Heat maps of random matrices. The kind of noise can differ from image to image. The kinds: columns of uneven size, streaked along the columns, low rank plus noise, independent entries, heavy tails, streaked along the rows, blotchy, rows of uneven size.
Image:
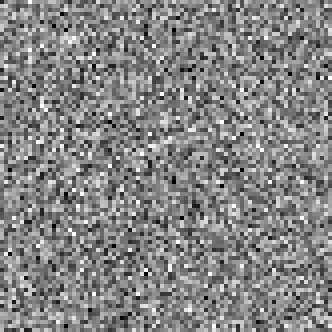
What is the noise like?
independent entries
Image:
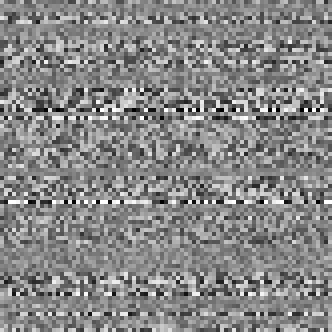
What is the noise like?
rows of uneven size
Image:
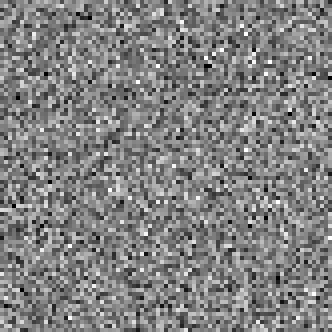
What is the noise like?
independent entries
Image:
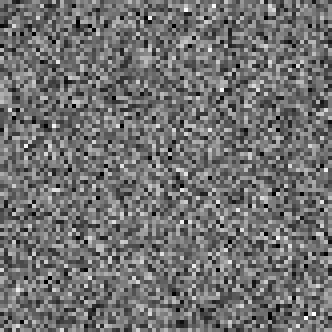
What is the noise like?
independent entries
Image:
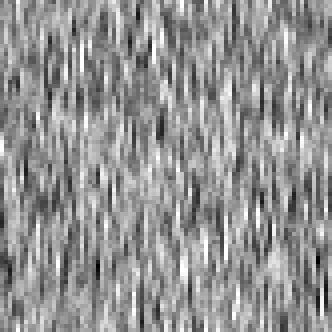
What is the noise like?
streaked along the columns
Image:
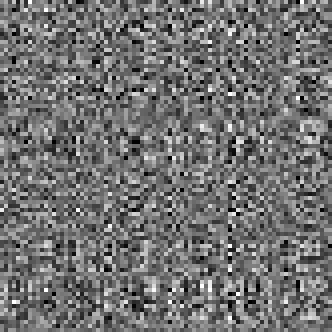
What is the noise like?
low rank plus noise
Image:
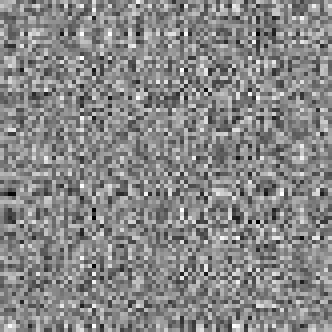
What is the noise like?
low rank plus noise
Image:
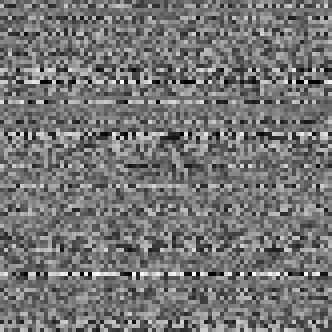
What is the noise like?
rows of uneven size
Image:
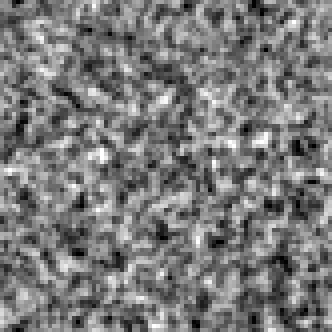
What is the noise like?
blotchy
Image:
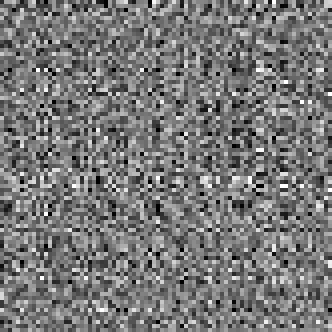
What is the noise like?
low rank plus noise
